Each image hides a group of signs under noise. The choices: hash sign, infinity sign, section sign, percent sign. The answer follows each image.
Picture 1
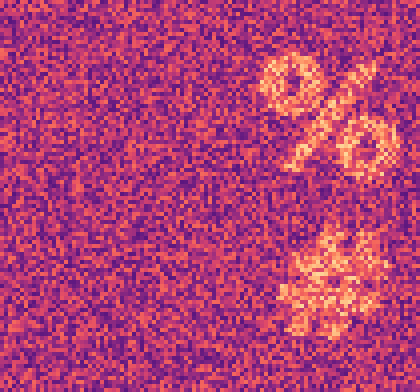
top right: percent sign; bottom right: hash sign
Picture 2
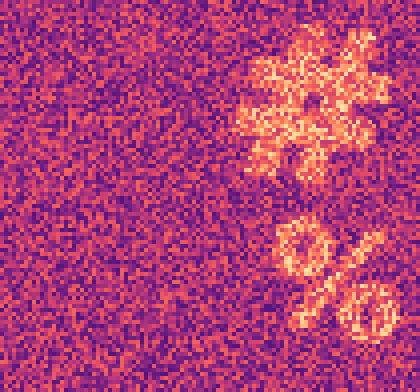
top right: hash sign; bottom right: percent sign
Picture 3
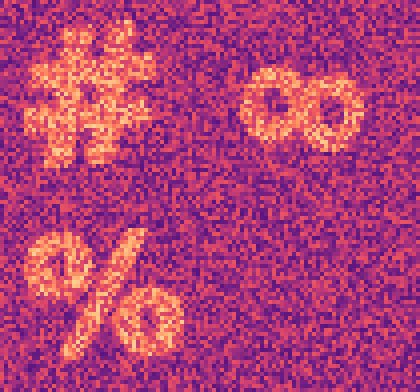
top left: hash sign; top right: infinity sign; bottom left: percent sign
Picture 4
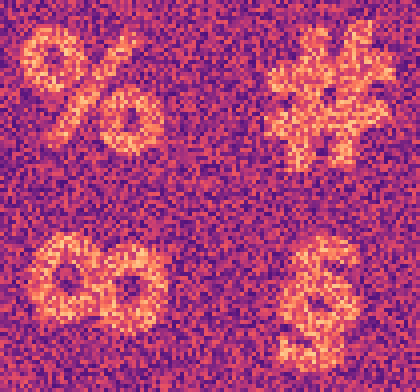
top left: percent sign; top right: hash sign; bottom left: infinity sign; bottom right: section sign
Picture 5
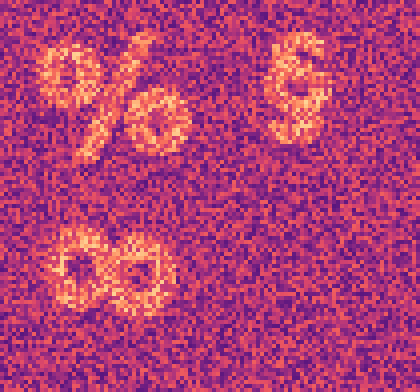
top left: percent sign; top right: section sign; bottom left: infinity sign
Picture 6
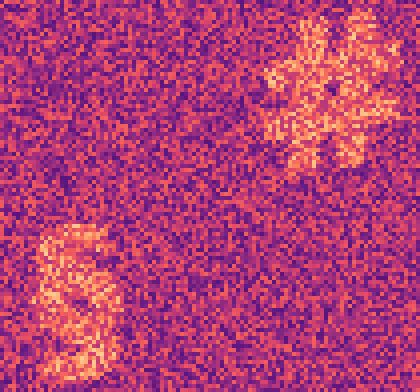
top right: hash sign; bottom left: section sign
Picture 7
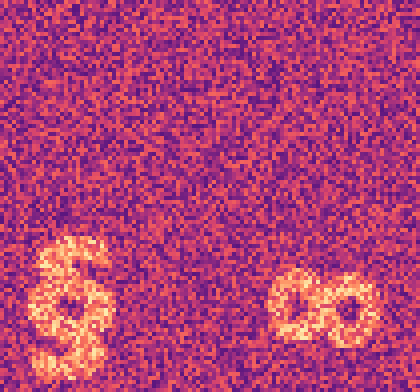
bottom left: section sign; bottom right: infinity sign
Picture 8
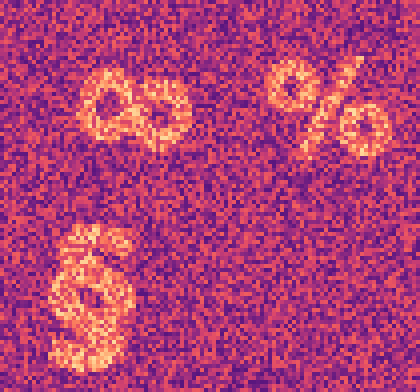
top left: infinity sign; top right: percent sign; bottom left: section sign
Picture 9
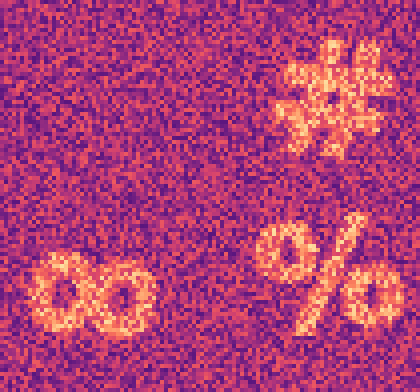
top right: hash sign; bottom left: infinity sign; bottom right: percent sign
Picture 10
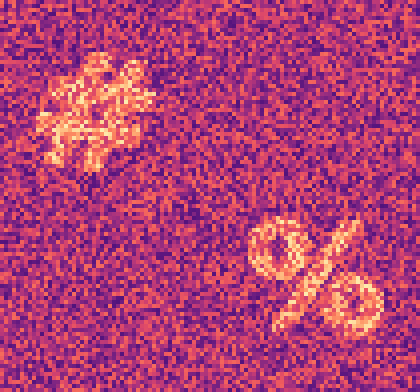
top left: hash sign; bottom right: percent sign
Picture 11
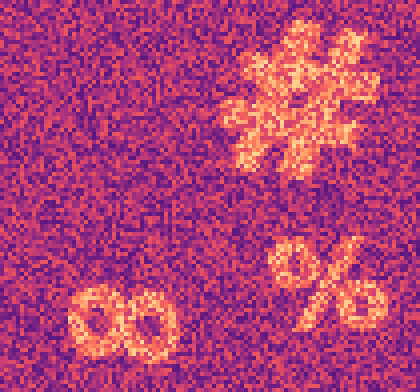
top right: hash sign; bottom left: infinity sign; bottom right: percent sign
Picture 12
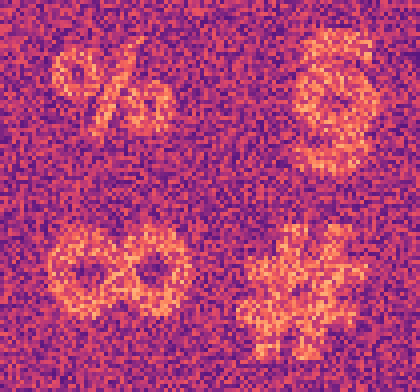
top left: percent sign; top right: section sign; bottom left: infinity sign; bottom right: hash sign
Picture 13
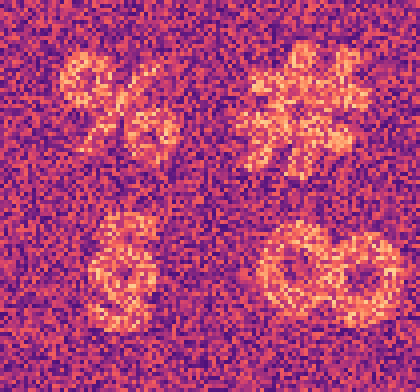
top left: percent sign; top right: hash sign; bottom left: section sign; bottom right: infinity sign
